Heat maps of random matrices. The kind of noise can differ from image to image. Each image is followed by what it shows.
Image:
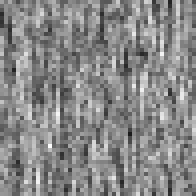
streaked along the columns
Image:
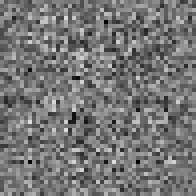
low rank plus noise
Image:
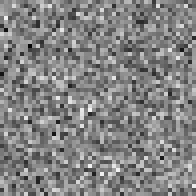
independent entries
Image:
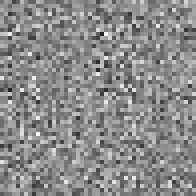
low rank plus noise
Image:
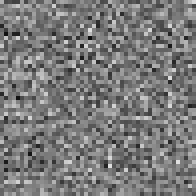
low rank plus noise
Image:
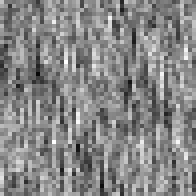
streaked along the columns
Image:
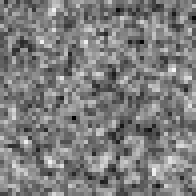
blotchy
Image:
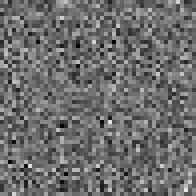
low rank plus noise
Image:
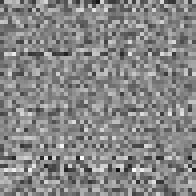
rows of uneven size
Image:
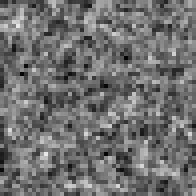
blotchy
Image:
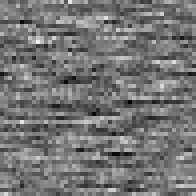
streaked along the rows
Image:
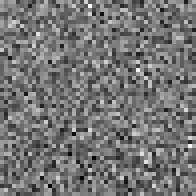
independent entries
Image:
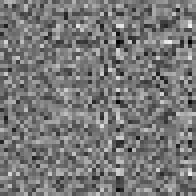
low rank plus noise
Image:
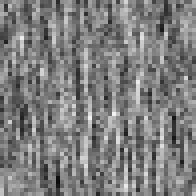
streaked along the columns
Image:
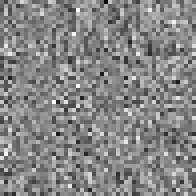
low rank plus noise
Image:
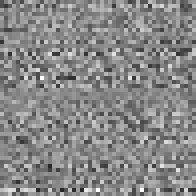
rows of uneven size
